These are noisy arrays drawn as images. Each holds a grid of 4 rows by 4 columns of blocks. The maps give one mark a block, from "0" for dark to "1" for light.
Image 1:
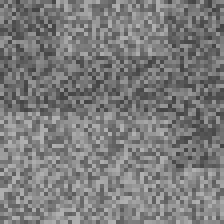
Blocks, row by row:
0 1 1 0
0 0 0 0
1 1 1 0
1 1 1 1
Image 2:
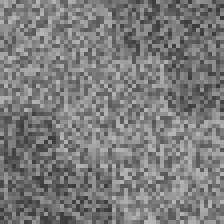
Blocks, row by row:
1 1 0 0
1 1 1 0
0 1 1 1
0 0 1 1
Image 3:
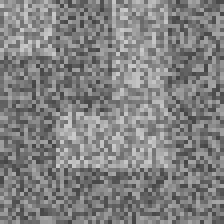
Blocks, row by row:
1 0 1 0
0 0 1 0
0 1 1 0
0 0 0 0
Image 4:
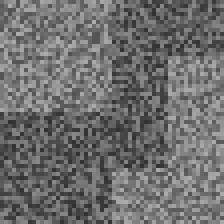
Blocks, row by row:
1 1 0 0
1 1 0 1
0 0 0 1
0 0 1 1
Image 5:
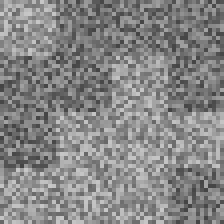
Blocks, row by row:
1 0 0 0
0 0 1 0
0 1 1 1
1 1 1 0
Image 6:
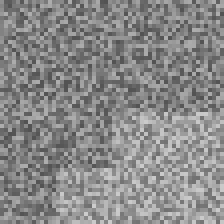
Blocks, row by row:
0 0 0 0
0 0 0 0
0 0 1 1
0 1 1 1
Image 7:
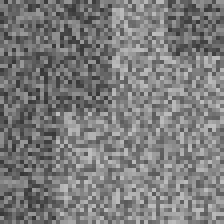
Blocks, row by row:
0 0 1 0
0 0 1 1
0 1 1 1
0 1 1 1
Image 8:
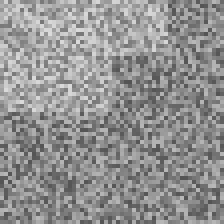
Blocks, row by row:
1 1 1 0
1 1 0 0
0 0 0 0
0 0 0 0
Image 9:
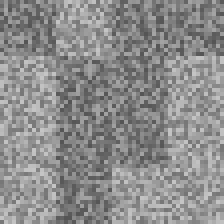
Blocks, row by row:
0 1 0 0
1 0 0 1
1 0 0 1
1 0 1 1
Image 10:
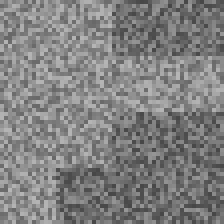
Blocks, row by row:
1 1 0 0
1 1 1 1
1 1 0 0
1 0 0 0
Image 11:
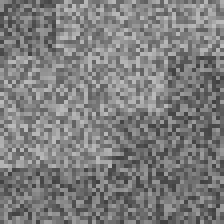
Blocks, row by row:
0 1 1 1
1 1 1 0
1 1 0 0
0 0 0 0
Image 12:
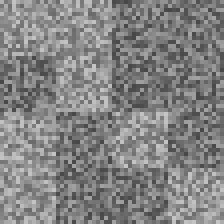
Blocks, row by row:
1 1 0 0
0 1 0 0
1 0 1 0
1 0 0 1
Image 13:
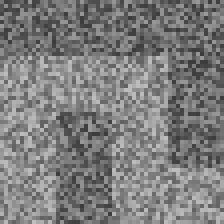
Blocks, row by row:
0 0 0 0
1 1 1 0
1 0 1 0
1 0 1 1
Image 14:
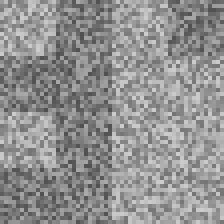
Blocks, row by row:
1 0 1 0
0 0 1 1
1 0 1 1
0 0 1 1
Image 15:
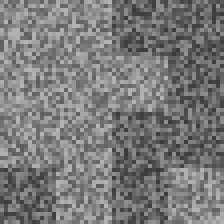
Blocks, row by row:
1 1 0 0
1 1 1 0
1 1 0 0
0 1 0 1
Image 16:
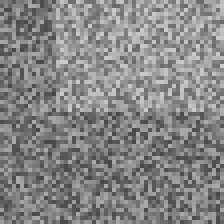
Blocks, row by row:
0 1 1 1
0 1 1 1
0 0 0 0
0 0 0 0
